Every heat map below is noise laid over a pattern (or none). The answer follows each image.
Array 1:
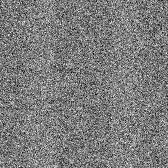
vertical stripes
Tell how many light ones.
2
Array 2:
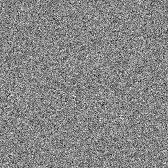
only noise
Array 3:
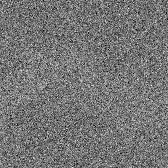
a wavy band
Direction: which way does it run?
left to right
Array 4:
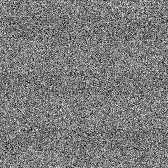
horizontal stripes
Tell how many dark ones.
3
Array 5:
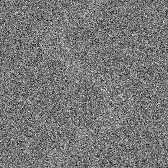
a wavy band
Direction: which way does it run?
top to bottom
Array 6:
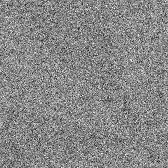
spokes from one point
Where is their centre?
bottom right
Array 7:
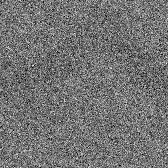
a wavy band
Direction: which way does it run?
left to right
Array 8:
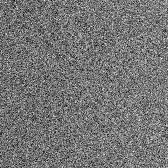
a smooth slope
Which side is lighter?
right
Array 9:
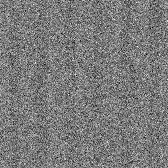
vertical stripes
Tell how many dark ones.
6
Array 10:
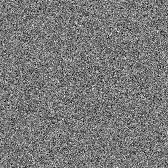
only noise
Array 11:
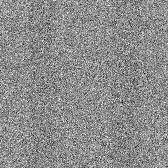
vertical stripes
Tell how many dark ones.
2
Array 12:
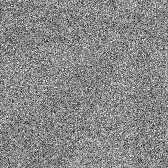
spokes from one point
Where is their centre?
top right
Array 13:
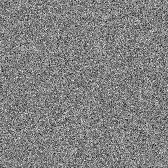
only noise
